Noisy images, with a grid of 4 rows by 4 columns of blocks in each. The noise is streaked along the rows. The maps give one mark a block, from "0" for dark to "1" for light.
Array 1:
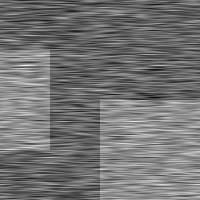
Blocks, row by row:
0000
1000
1011
0011
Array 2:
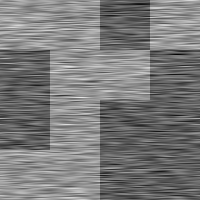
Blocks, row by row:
1101
0110
0100
1100
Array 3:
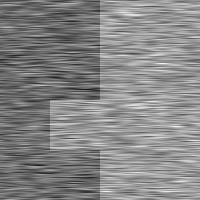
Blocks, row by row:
0011
0011
0111
0011
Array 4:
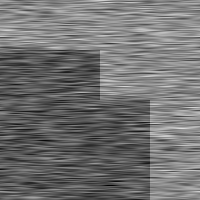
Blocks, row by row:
1111
0011
0001
0001
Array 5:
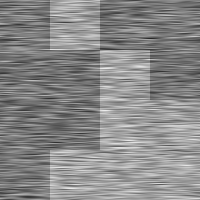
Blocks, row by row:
0100
0010
0011
0111
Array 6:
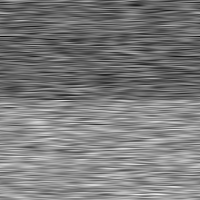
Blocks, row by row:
0000
0000
1111
1111
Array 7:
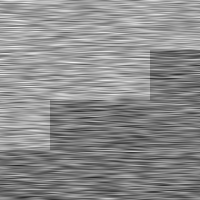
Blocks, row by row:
1111
1110
1000
0000
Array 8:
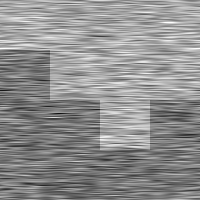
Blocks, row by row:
1111
0111
0010
0000
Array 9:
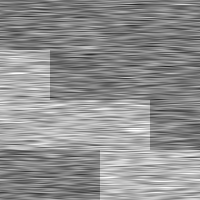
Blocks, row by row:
0000
1000
1110
0011
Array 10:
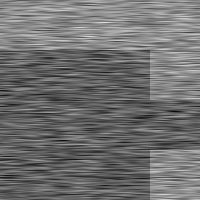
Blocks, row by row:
1111
0001
0000
0001
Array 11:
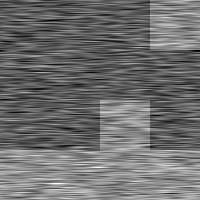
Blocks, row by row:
0001
0000
0010
1111
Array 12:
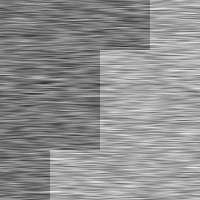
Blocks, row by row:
0001
0011
0011
0111
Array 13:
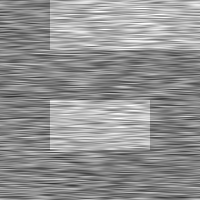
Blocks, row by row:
0111
0000
0110
0000
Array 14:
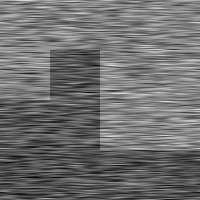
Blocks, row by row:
1111
1011
0011
0000
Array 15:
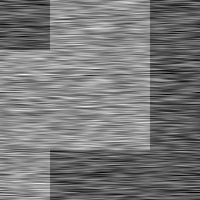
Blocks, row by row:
0110
1110
1110
1000
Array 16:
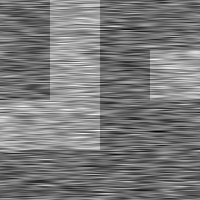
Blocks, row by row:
0100
0101
1100
0000
